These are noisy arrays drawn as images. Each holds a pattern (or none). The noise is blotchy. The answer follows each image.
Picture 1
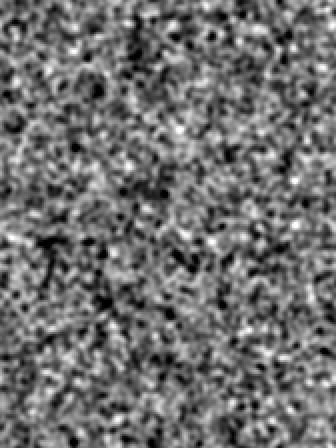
only noise
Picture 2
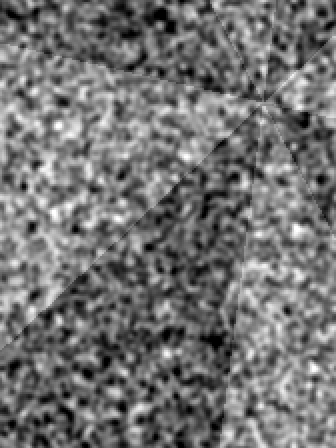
spokes from one point
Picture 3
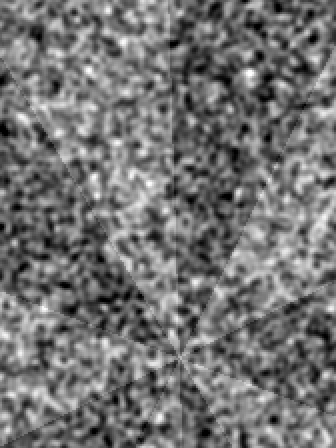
spokes from one point
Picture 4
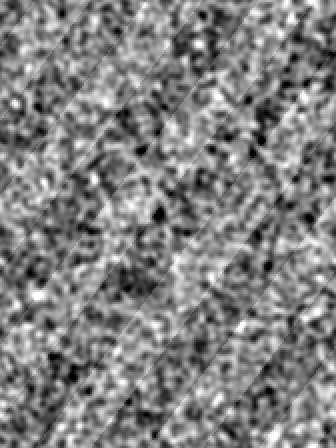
diagonal stripes
